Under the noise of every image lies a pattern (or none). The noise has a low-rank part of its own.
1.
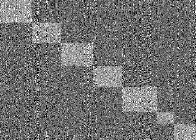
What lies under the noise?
blocks along the diagonal
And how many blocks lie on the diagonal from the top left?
7
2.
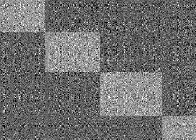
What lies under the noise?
blocks along the diagonal
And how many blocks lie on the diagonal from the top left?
4
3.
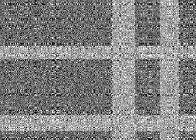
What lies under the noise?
bands of rows crossing bands of columns
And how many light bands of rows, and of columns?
2 and 2
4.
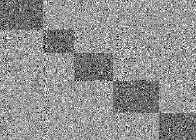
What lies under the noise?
blocks along the diagonal
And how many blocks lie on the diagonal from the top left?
5
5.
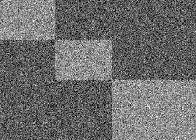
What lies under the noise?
blocks along the diagonal
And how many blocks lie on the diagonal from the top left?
3
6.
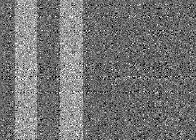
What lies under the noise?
bands of columns
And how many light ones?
2
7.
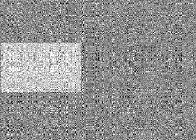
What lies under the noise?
one block
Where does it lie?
middle left
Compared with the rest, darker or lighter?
lighter
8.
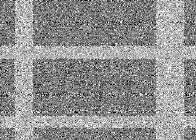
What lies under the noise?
bands of rows crossing bands of columns
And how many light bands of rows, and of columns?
2 and 2
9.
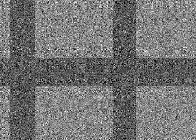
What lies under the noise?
bands of rows crossing bands of columns
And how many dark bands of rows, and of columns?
1 and 2
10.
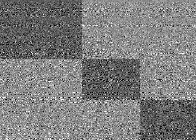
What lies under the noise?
blocks along the diagonal
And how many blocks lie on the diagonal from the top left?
3
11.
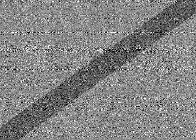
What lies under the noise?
a diagonal band
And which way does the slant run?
bottom left to top right
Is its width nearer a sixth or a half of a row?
a sixth
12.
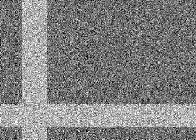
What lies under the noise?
bands of rows crossing bands of columns
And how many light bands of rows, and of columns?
1 and 1
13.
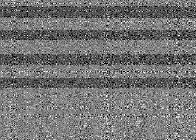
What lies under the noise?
bands of rows
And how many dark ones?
4
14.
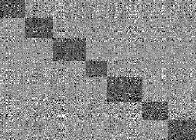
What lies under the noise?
blocks along the diagonal
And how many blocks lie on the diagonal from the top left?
7
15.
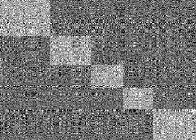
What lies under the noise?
blocks along the diagonal
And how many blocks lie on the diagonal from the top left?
5
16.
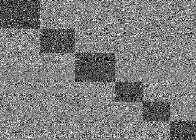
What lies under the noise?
blocks along the diagonal
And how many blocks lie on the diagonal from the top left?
6
